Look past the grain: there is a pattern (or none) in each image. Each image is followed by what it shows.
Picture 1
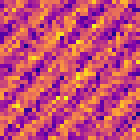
diagonal stripes
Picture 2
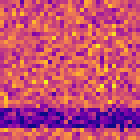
one horizontal stripe
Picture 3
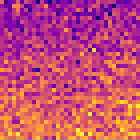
a smooth slope
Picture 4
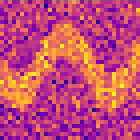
a wavy band
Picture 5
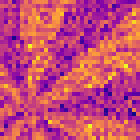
spokes from one point
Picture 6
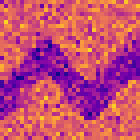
a wavy band
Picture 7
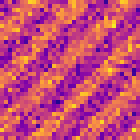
diagonal stripes
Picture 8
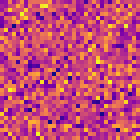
only noise
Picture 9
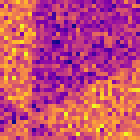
spokes from one point
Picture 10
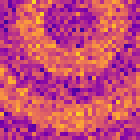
rings round one point
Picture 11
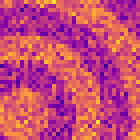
rings round one point
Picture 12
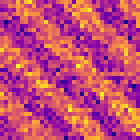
diagonal stripes
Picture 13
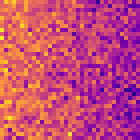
a smooth slope
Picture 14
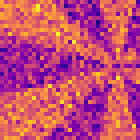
spokes from one point
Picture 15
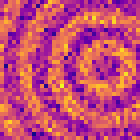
rings round one point
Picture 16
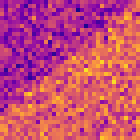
a sharp edge
